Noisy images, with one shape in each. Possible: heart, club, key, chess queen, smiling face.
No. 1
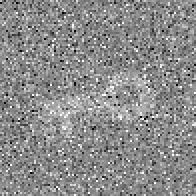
key
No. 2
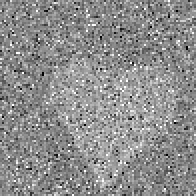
heart
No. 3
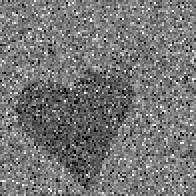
heart
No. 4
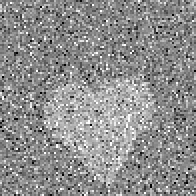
heart
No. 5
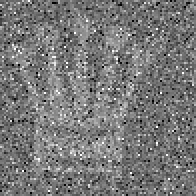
chess queen
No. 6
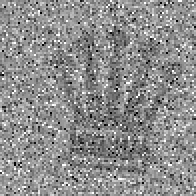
chess queen
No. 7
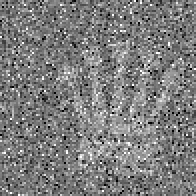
chess queen
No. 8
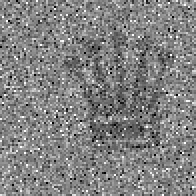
chess queen
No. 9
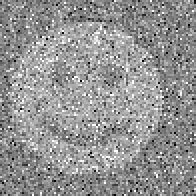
smiling face
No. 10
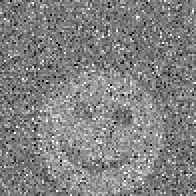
smiling face
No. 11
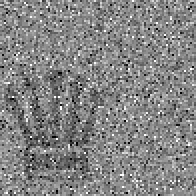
chess queen
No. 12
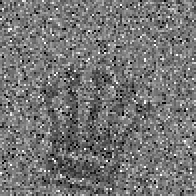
chess queen
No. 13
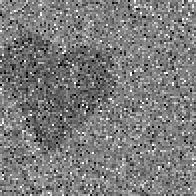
heart
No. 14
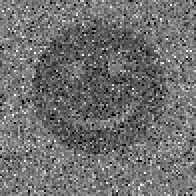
smiling face
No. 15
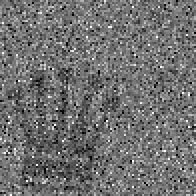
chess queen
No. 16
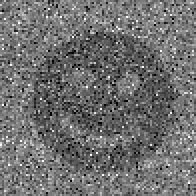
smiling face
